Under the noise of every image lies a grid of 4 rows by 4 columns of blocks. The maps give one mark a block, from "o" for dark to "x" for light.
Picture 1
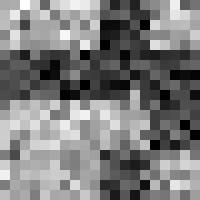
x x o x
o o o o
x x x o
x x o x
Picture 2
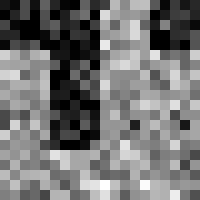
o o x o
x o x x
x o x x
x x x x
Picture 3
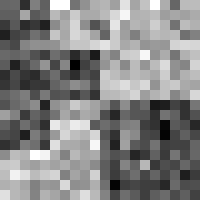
o x x x
o o x x
o x o o
x x o o
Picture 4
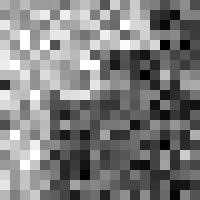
x x x o
x x o o
x o o o
x o o o
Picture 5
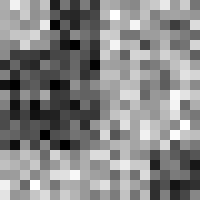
x o x x
o o x x
o o x x
x x x o
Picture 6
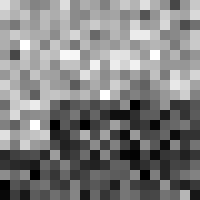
x x x x
x x x x
x o o o
o o o o
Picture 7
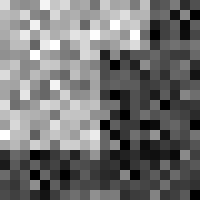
x x x o
x x o o
x x o o
o o o o
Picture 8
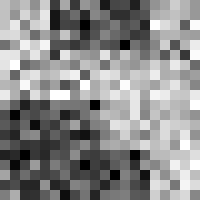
x o o x
x x x x
o o x x
o o o x
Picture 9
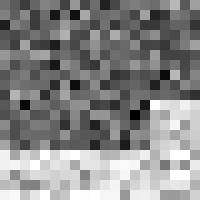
o o o o
o o o o
o o o x
x x x x
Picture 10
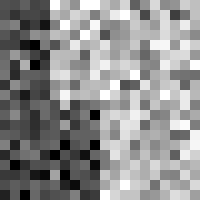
o x x x
o x x x
o o x x
o o x x
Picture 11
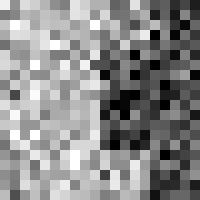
x x x o
x x o o
x x o o
x x x o
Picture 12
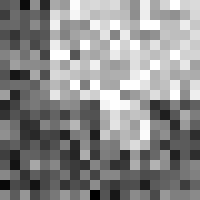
o x x x
o x x x
o o x o
o o o o
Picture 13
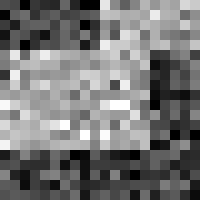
o o x x
x x x o
x x x o
o o o o
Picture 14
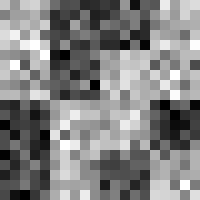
x o o x
x o x x
o x x o
o x o x
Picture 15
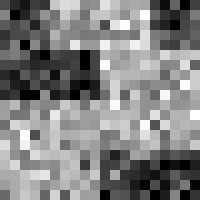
o x x o
o o x x
x x x x
x x o o
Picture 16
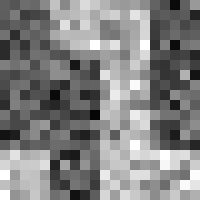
o x x o
o o x o
o o x o
x o x x
